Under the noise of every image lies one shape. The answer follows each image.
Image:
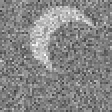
crescent
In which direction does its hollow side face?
down and right
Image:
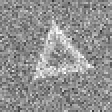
triangle frame
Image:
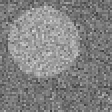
disc
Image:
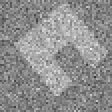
square with a notch
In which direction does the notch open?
down and right
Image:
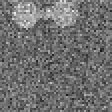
dumbbell
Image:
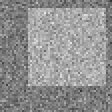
square
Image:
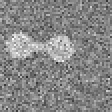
dumbbell
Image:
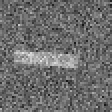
bar
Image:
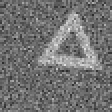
triangle frame
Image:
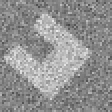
square with a notch
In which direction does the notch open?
up and left
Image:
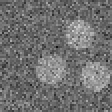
three dots
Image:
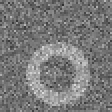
ring
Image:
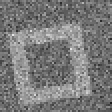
square frame
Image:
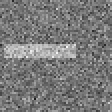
bar
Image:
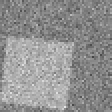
square
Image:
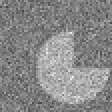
disc with a wedge cut out
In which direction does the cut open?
up and right
